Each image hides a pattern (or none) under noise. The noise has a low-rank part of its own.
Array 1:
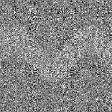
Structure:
a wavy band
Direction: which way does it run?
left to right
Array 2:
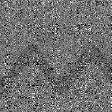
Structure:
a wavy band
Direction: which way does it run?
left to right
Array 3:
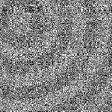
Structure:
rings round one point
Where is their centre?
top left
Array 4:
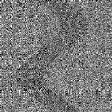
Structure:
a wavy band
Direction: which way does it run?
top to bottom
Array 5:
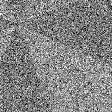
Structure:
spokes from one point
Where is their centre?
top left
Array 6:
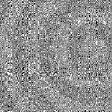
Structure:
rings round one point
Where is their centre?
middle right
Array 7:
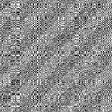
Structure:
diagonal stripes
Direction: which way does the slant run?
bottom left to top right
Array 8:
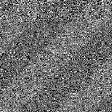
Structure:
diagonal stripes
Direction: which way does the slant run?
bottom left to top right
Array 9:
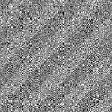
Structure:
diagonal stripes
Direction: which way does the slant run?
bottom left to top right
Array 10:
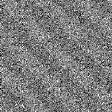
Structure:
diagonal stripes
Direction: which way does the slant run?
top left to bottom right
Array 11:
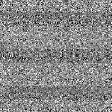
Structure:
horizontal stripes
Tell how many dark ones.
3
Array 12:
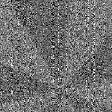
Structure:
spokes from one point
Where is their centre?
bottom middle
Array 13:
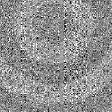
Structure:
rings round one point
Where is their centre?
top middle
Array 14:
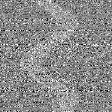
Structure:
a wavy band
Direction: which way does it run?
top to bottom
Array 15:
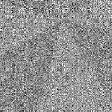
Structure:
spokes from one point
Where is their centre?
top middle
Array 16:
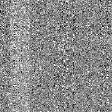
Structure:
one vertical stripe
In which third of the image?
left
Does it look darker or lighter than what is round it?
lighter
